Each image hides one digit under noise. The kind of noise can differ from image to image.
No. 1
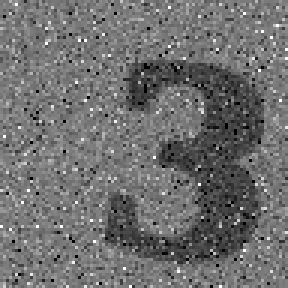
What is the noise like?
heavy tails
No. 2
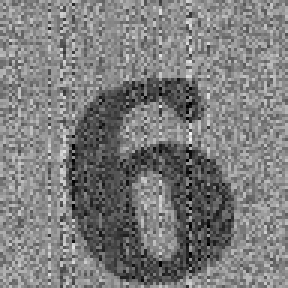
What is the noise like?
columns of uneven size
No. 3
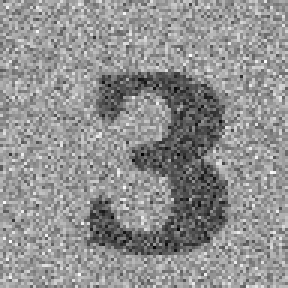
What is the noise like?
independent entries
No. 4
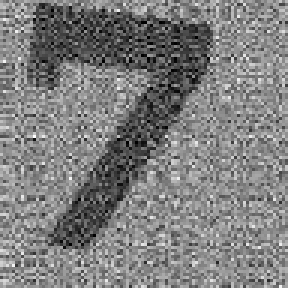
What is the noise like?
low rank plus noise
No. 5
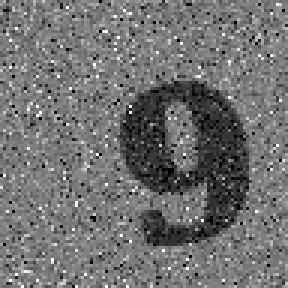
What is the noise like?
heavy tails
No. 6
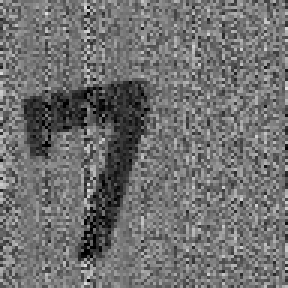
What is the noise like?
columns of uneven size
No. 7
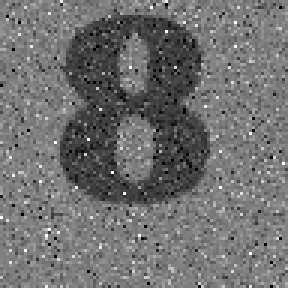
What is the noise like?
heavy tails
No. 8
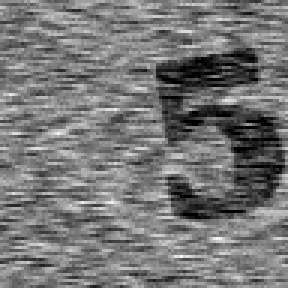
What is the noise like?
streaked along the rows
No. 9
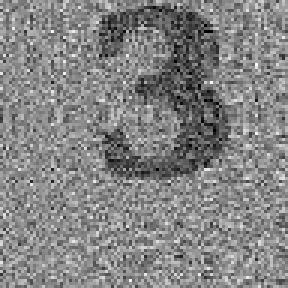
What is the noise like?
low rank plus noise
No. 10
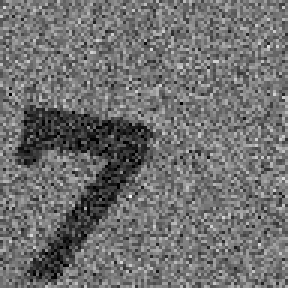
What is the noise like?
independent entries
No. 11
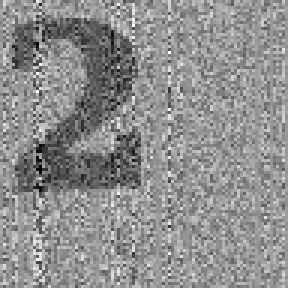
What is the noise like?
columns of uneven size
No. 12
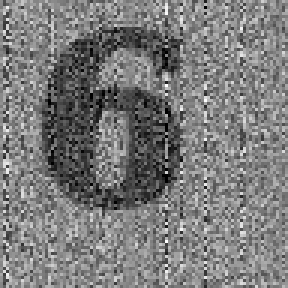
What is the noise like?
columns of uneven size
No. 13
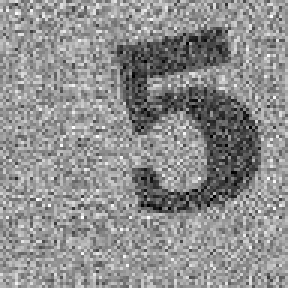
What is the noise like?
low rank plus noise
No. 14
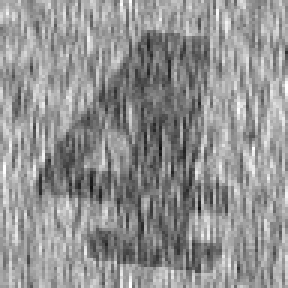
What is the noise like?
streaked along the columns
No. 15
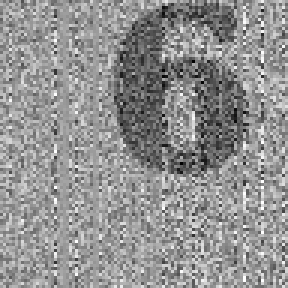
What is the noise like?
columns of uneven size
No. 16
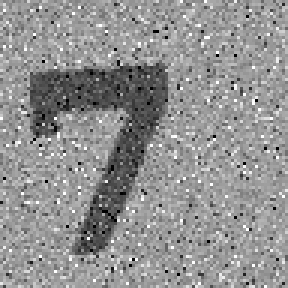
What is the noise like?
heavy tails
